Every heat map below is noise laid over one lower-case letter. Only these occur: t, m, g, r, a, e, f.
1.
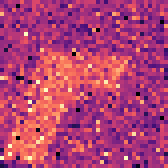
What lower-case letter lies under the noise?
r
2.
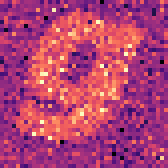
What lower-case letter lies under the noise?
g
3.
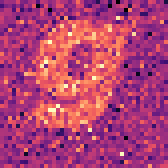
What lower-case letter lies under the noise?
g
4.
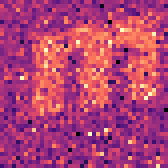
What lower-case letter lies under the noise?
m
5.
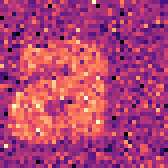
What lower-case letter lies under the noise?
a
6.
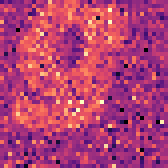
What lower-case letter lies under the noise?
g
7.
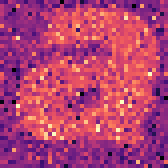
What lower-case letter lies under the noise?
a
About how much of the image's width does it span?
nearly all
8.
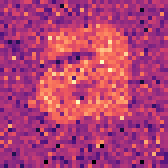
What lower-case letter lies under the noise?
a
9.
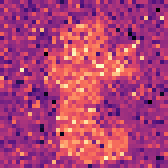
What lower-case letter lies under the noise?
t
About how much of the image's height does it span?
nearly all
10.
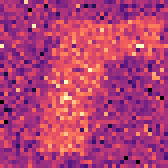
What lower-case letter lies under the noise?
r
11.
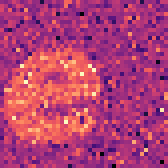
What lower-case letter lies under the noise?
e
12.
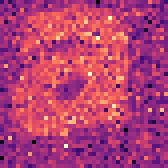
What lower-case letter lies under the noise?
a
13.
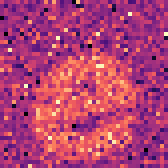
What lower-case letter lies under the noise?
e
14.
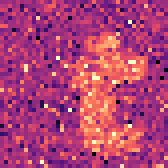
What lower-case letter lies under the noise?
t
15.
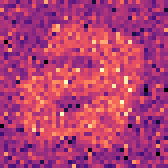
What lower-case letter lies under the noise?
a
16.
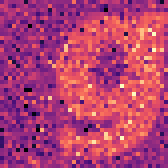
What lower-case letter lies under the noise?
g
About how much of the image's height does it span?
nearly all
